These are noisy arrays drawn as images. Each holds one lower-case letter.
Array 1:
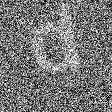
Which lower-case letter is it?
d
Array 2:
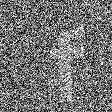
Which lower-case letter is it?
f
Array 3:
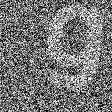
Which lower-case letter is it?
g
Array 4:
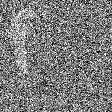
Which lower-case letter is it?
f
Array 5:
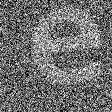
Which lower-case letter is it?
e
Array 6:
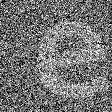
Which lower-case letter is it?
e
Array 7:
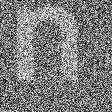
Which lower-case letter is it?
n
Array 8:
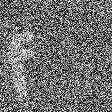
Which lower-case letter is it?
f
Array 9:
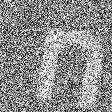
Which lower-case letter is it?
n
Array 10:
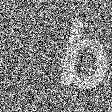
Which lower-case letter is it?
b
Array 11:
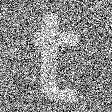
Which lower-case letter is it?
t
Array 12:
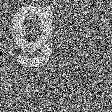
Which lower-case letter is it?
g
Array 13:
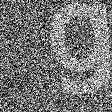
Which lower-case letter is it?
g
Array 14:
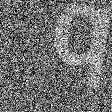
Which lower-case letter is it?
q
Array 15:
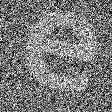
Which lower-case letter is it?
e
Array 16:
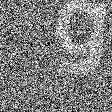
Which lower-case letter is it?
g
